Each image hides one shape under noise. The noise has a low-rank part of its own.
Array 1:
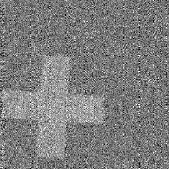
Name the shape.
cross
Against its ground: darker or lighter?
lighter
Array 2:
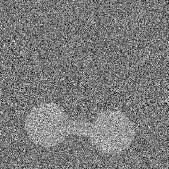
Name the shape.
dumbbell
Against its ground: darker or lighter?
lighter
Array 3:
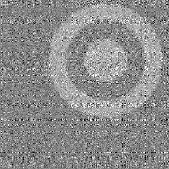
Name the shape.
bullseye
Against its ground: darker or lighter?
lighter
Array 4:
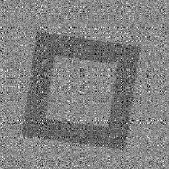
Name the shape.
square frame
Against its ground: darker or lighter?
darker
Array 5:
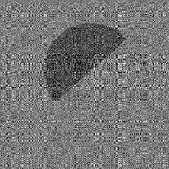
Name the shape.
half disc
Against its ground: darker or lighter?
darker
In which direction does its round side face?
up and left
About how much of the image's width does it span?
half
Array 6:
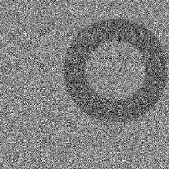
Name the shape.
ring
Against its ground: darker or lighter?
darker
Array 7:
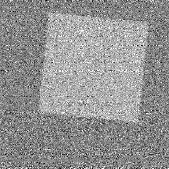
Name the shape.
square
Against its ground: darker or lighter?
lighter
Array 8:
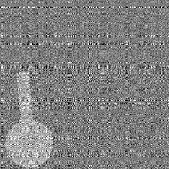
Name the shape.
lollipop
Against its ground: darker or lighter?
lighter
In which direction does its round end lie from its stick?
down
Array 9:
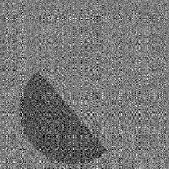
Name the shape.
half disc
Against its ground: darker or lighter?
darker
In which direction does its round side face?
down and left
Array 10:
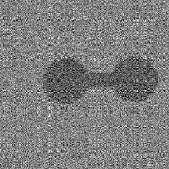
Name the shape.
dumbbell
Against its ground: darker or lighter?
darker
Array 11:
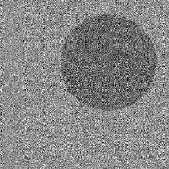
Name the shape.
disc
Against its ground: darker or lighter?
darker
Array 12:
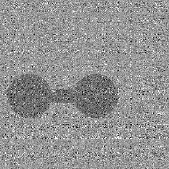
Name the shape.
dumbbell
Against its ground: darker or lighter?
darker
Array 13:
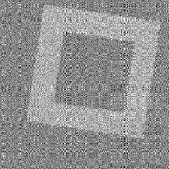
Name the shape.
square frame
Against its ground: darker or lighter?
lighter
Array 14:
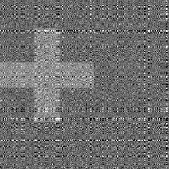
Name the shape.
cross
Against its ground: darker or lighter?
lighter
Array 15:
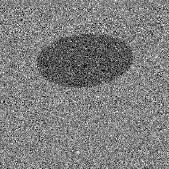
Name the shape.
ellipse
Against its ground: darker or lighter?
darker
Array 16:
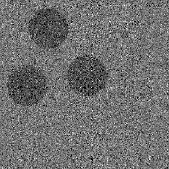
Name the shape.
three dots
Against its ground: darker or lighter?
darker
